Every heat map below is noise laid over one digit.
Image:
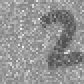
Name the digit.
2
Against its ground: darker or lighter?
darker
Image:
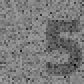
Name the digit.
5
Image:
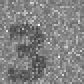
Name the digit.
3
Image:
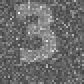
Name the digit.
3
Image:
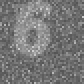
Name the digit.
6
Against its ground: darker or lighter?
lighter
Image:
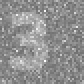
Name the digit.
3
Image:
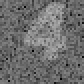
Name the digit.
4
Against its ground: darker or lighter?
lighter
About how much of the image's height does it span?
two thirds
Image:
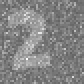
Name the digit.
2
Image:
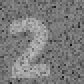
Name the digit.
2
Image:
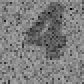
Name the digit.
4
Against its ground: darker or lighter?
darker
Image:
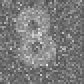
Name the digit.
8
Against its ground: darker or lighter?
lighter
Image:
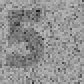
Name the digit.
5
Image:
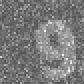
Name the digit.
9
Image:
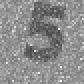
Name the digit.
5
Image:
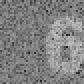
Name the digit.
6
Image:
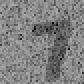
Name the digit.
7
